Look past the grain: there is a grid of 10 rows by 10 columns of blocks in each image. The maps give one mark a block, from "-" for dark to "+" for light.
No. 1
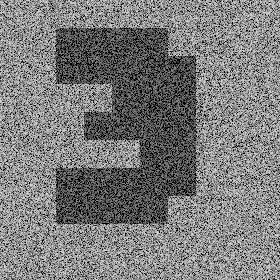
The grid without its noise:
+ + + + + + + + + +
+ + - - - - + + + +
+ + - - - - - + + +
+ + + + - - - + + +
+ + + - - - - + + +
+ + + + + - - + + +
+ + - - - - - + + +
+ + - - - - + + + +
+ + + + + + + + + +
+ + + + + + + + + +
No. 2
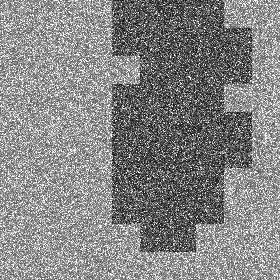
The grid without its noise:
+ + + + - - - - + +
+ + + + - - - - - +
+ + + + + - - - - +
+ + + + - - - - + +
+ + + + - - - - - +
+ + + + - - - - - +
+ + + + - - - - + +
+ + + + - - - - + +
+ + + + + - - + + +
+ + + + + + + + + +
